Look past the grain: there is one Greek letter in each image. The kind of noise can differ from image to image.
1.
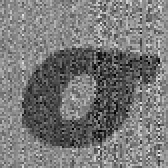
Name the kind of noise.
columns of uneven size
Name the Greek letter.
sigma
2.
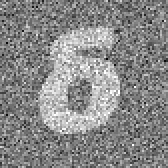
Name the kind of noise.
independent entries
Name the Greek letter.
delta
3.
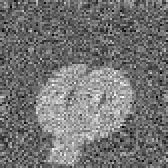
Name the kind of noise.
low rank plus noise
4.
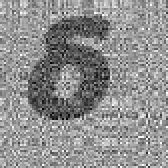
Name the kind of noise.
low rank plus noise
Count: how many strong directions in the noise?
two
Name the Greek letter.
delta
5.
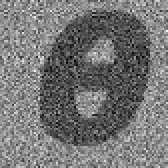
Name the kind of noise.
low rank plus noise
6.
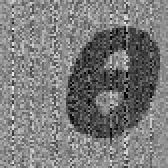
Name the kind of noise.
columns of uneven size
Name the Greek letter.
theta
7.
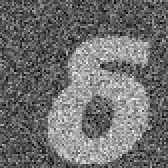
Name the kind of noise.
independent entries
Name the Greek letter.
delta
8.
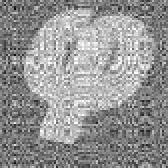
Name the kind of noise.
low rank plus noise
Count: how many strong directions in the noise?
two
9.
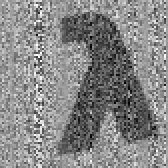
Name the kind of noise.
columns of uneven size
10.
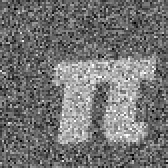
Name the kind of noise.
independent entries
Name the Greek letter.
pi
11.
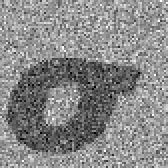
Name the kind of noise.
independent entries
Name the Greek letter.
sigma
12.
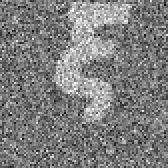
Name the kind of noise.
independent entries
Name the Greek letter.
xi
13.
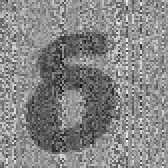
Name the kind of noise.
columns of uneven size
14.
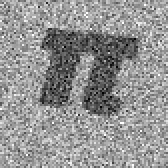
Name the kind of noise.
independent entries
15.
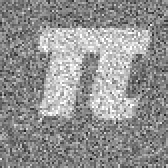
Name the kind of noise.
independent entries
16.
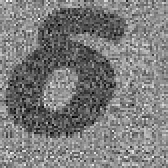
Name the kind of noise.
low rank plus noise
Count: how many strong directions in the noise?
five to eight
